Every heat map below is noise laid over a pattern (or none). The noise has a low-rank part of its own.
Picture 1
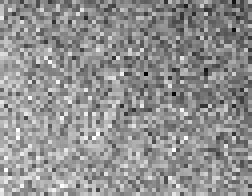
a smooth slope
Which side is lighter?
bottom left
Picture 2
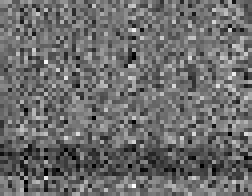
one horizontal stripe
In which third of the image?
bottom
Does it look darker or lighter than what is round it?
darker
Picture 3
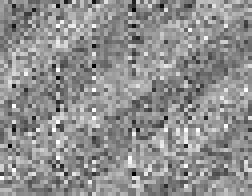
diagonal stripes
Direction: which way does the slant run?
bottom left to top right
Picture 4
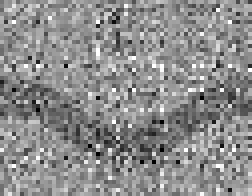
a wavy band
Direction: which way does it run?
left to right
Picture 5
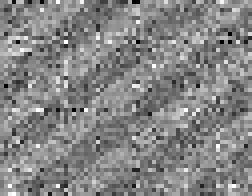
diagonal stripes
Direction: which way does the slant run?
bottom left to top right
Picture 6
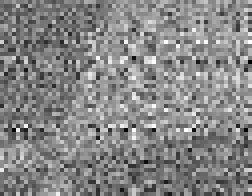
spokes from one point
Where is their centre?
bottom left
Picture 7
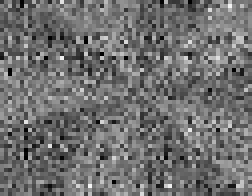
spokes from one point
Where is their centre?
centre
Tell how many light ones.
5
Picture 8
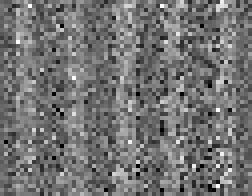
vertical stripes
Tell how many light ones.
5
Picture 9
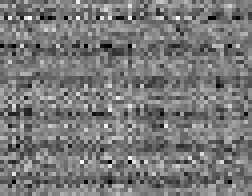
horizontal stripes
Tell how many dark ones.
6
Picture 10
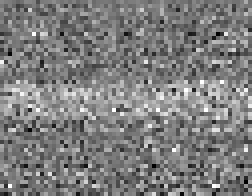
one horizontal stripe
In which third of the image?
middle
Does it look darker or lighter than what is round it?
lighter
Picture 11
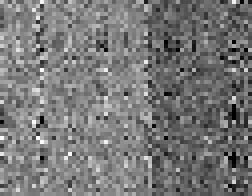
a sharp edge
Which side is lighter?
left
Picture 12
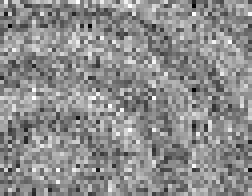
rings round one point
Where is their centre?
bottom left
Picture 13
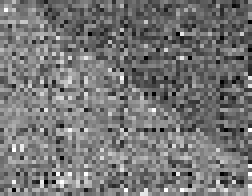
a sharp edge
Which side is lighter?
bottom left
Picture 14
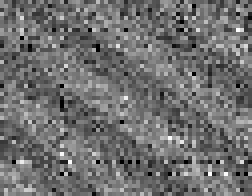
diagonal stripes
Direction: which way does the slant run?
top left to bottom right
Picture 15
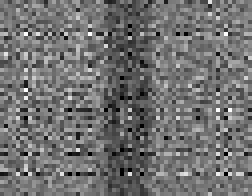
one vertical stripe
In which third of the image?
middle
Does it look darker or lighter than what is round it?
darker
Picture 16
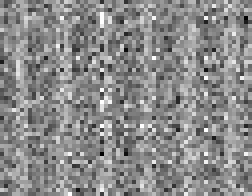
vertical stripes
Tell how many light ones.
6
